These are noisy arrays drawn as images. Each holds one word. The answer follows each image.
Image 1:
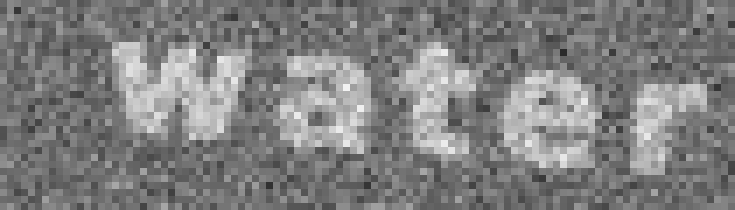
water
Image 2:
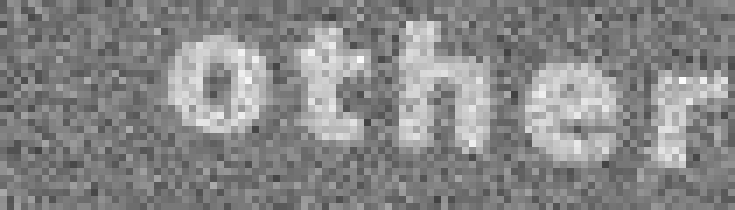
other
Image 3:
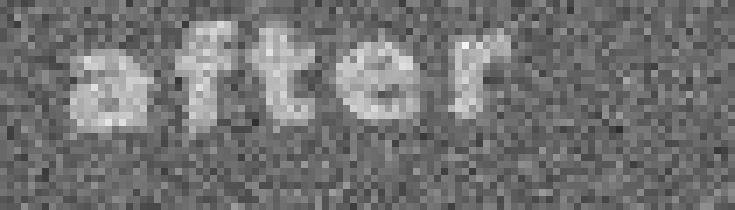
after
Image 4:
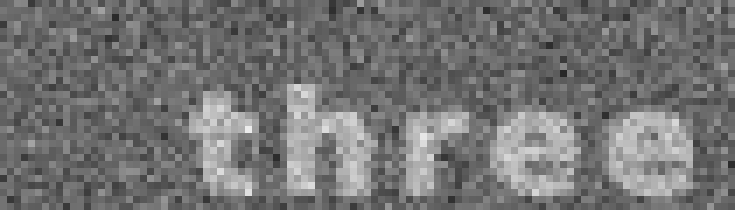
three
